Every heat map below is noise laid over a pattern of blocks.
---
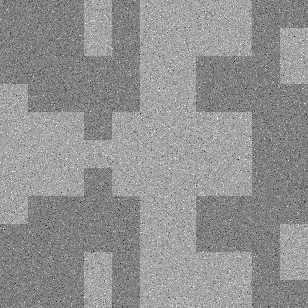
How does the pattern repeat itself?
top and bottom mirror each other
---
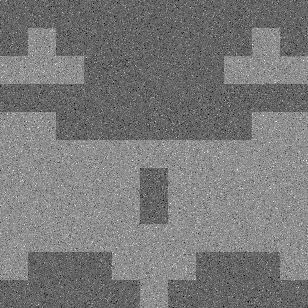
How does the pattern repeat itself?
left and right mirror each other
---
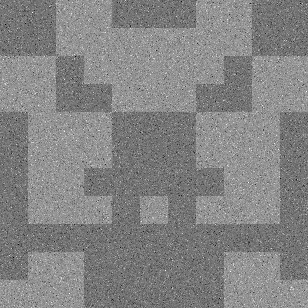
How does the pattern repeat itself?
left and right mirror each other
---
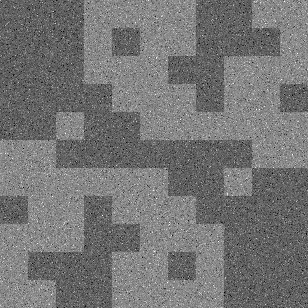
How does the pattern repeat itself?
the same after a half turn
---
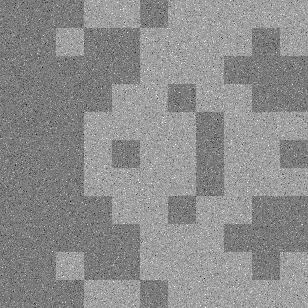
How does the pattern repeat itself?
top and bottom mirror each other
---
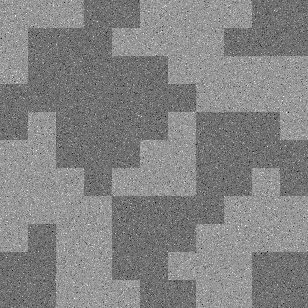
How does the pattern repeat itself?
mirrored about the diagonal from the top left
